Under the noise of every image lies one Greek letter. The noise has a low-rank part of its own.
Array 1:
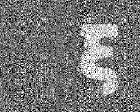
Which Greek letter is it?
xi
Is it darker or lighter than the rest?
lighter
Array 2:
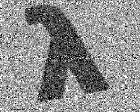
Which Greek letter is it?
lambda
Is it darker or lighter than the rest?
darker
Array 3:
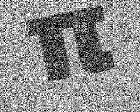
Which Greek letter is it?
pi
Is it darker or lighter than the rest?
darker
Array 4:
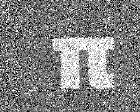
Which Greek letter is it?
pi
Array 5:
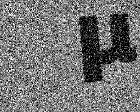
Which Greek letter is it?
mu
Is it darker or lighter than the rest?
darker
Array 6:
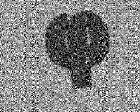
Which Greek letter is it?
phi
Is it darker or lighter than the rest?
darker
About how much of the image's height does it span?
two thirds
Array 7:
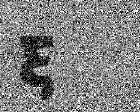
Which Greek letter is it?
xi
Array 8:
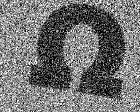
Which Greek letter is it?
omega
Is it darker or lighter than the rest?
darker
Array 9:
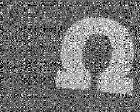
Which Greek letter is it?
omega
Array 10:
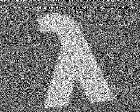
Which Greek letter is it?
lambda
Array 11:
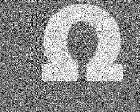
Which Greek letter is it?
omega
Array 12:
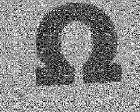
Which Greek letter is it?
omega
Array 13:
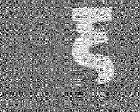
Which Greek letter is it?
xi
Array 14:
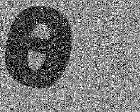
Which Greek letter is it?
theta
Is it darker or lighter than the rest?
darker
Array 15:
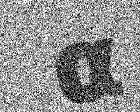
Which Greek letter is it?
alpha
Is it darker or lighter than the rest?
darker
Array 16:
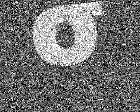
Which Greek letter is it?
sigma
